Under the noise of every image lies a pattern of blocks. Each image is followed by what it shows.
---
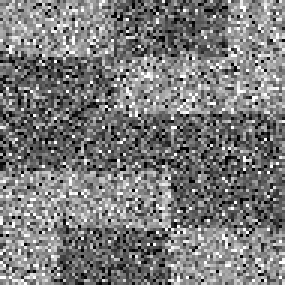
the same after a half turn
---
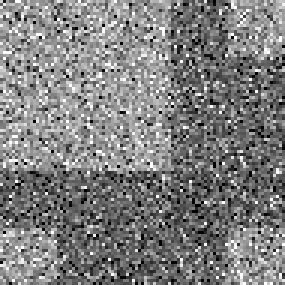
mirrored about the diagonal from the top left
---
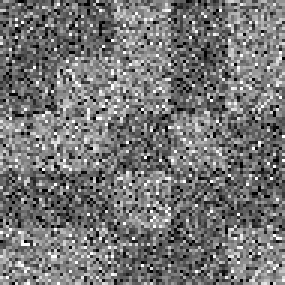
mirrored about the diagonal from the top left
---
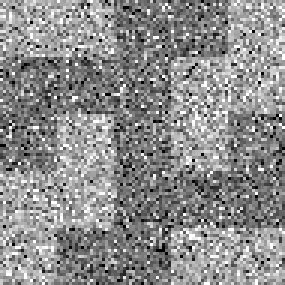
the same after a half turn
